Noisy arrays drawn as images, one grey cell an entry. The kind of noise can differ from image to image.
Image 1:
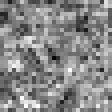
blotchy
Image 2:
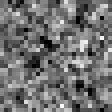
blotchy
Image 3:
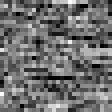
streaked along the rows
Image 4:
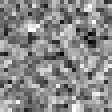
blotchy
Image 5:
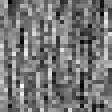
streaked along the columns
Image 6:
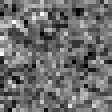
blotchy
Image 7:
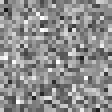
independent entries
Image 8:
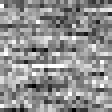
streaked along the rows
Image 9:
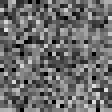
independent entries
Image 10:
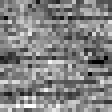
streaked along the rows
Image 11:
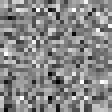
low rank plus noise
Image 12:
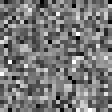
independent entries
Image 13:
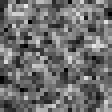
blotchy
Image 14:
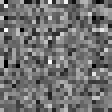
low rank plus noise
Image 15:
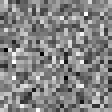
low rank plus noise
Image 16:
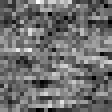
streaked along the rows
